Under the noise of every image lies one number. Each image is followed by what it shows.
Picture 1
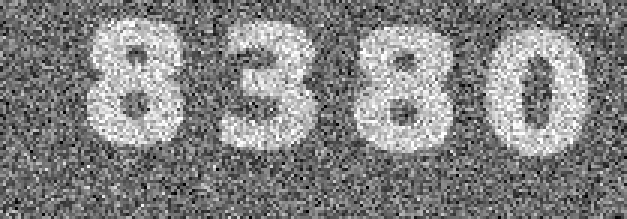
8380
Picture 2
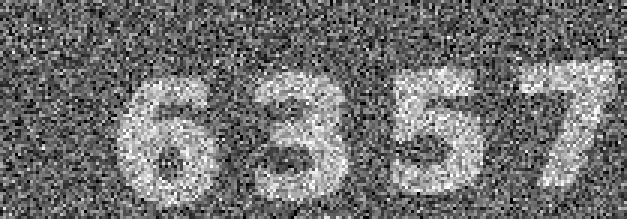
6357
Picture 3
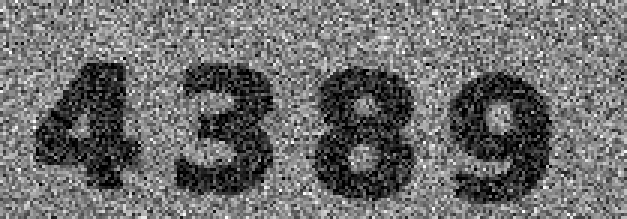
4389
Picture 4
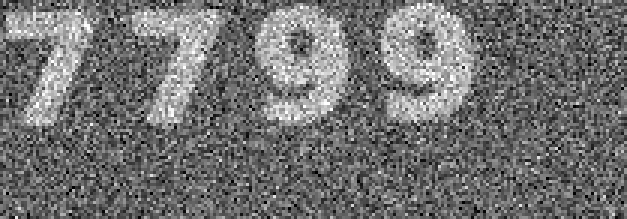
7799
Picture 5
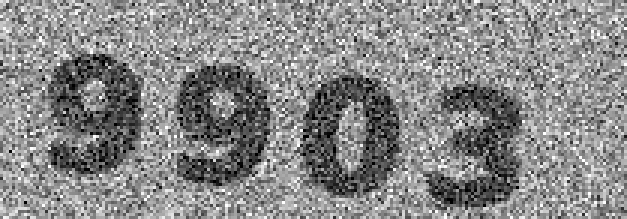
9903
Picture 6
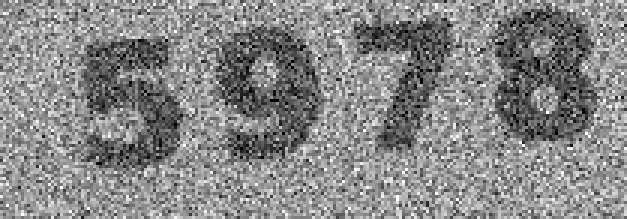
5978
